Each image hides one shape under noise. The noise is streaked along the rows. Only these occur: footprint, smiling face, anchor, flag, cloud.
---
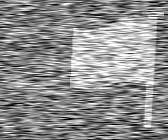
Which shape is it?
flag
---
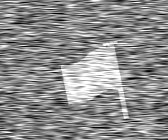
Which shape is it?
flag
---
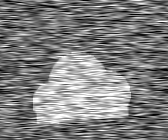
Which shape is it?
cloud
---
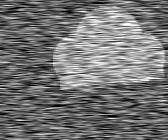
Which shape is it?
cloud
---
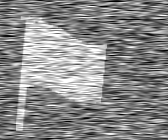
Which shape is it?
flag
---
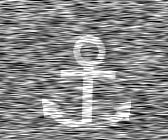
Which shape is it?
anchor
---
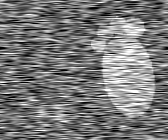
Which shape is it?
footprint
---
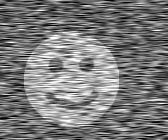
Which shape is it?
smiling face
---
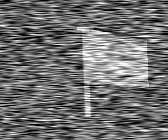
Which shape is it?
flag
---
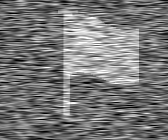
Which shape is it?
flag
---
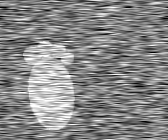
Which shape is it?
footprint
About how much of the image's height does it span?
two thirds
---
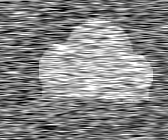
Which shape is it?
cloud
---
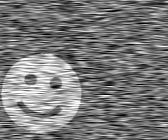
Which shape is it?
smiling face
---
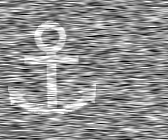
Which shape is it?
anchor
